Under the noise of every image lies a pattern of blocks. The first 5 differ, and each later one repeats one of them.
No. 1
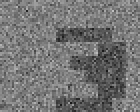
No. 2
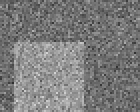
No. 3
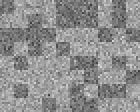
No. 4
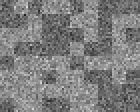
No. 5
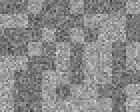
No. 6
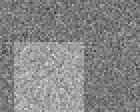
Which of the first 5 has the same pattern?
2
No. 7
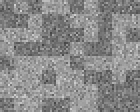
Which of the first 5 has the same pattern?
4
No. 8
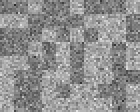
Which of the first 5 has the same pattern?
5
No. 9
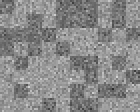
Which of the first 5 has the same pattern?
3
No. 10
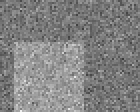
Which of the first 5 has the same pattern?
2
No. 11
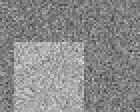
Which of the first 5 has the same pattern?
2
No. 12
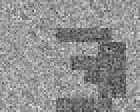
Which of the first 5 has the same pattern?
1
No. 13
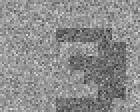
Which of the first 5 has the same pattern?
1
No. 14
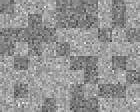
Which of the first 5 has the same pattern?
3
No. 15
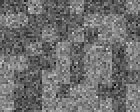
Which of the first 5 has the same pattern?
5
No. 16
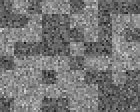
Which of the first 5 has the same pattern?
4
